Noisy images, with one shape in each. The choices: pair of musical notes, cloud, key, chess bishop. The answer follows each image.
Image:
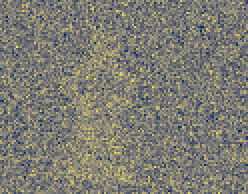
chess bishop
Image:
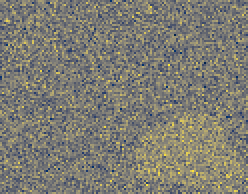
cloud
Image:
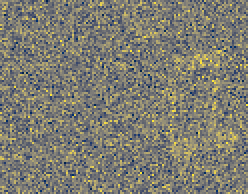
pair of musical notes
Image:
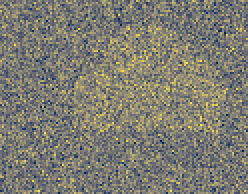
cloud
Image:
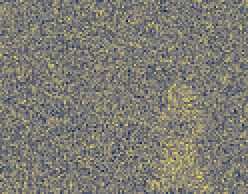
chess bishop
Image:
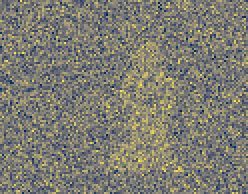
chess bishop
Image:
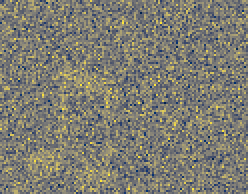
pair of musical notes
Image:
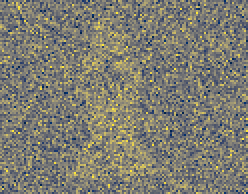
chess bishop
